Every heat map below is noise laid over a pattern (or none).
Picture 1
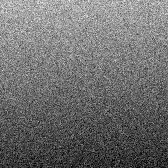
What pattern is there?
a smooth slope
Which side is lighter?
top
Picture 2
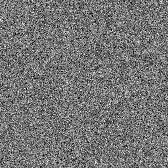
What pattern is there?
only noise
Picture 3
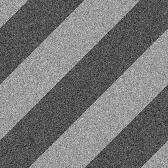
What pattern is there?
diagonal stripes
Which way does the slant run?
bottom left to top right
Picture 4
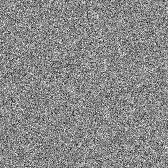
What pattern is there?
only noise
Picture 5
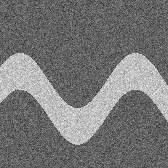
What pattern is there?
a wavy band
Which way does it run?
left to right
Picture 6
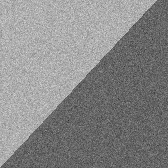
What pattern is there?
a sharp edge
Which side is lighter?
top left
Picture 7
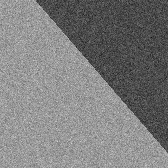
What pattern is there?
a sharp edge
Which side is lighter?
bottom left
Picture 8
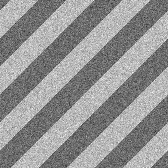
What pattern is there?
diagonal stripes
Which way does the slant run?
bottom left to top right
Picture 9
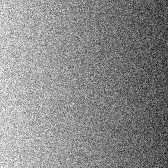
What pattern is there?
a smooth slope
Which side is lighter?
left
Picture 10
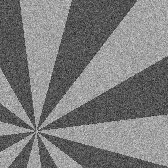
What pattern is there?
spokes from one point
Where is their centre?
bottom left
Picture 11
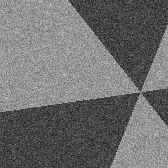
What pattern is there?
spokes from one point
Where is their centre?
middle right
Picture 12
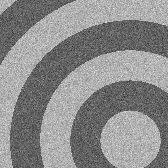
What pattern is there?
rings round one point
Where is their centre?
bottom right
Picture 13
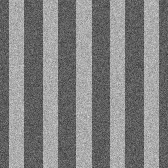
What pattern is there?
vertical stripes
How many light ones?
5
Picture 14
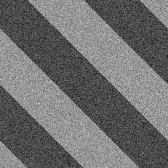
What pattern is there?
diagonal stripes
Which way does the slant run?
top left to bottom right
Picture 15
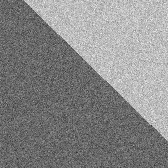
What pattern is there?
a sharp edge
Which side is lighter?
top right
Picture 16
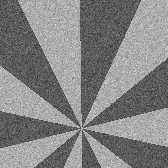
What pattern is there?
spokes from one point
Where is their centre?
bottom middle
